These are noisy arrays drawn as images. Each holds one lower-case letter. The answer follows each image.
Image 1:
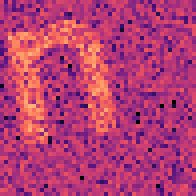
n
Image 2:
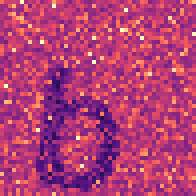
b
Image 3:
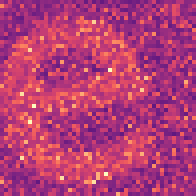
e
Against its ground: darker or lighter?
lighter
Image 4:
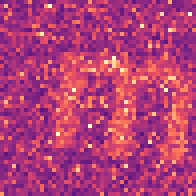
m
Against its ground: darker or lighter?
lighter
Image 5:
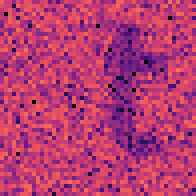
t
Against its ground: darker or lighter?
darker
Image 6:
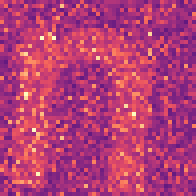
n
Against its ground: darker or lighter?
lighter
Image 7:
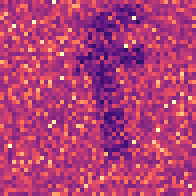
f
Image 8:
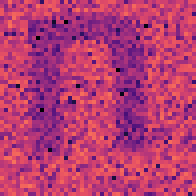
n
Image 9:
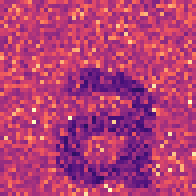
a
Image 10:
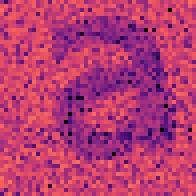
a
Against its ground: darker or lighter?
darker
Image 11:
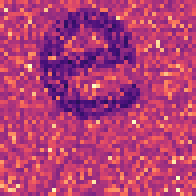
e
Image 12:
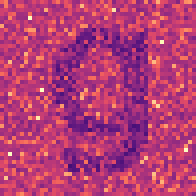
g
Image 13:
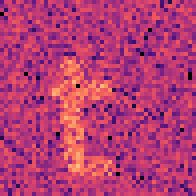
t
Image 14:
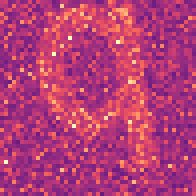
q
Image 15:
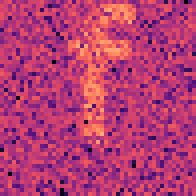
f
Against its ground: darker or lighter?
lighter
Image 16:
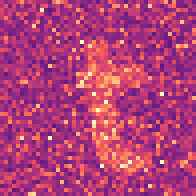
t
